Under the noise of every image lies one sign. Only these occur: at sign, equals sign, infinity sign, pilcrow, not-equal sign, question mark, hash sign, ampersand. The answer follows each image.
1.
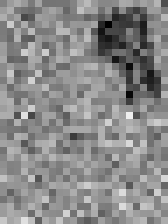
pilcrow
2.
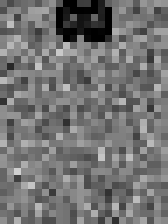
infinity sign
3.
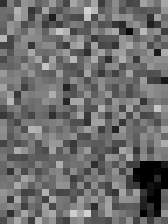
pilcrow
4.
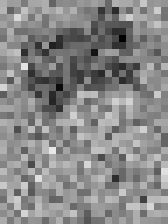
not-equal sign
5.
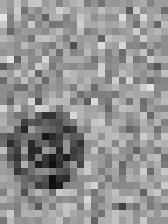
at sign
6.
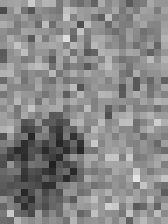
hash sign
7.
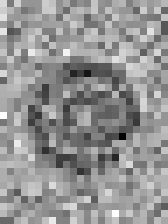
at sign
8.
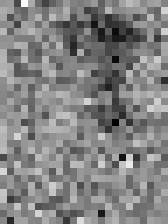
question mark
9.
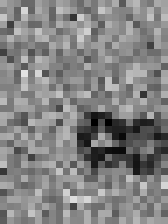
infinity sign
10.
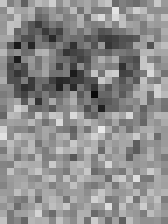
infinity sign
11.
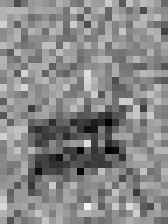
equals sign
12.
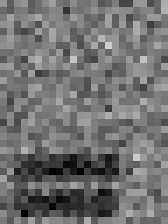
equals sign
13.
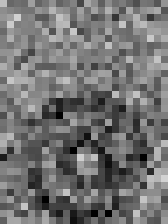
at sign
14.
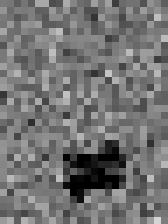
not-equal sign
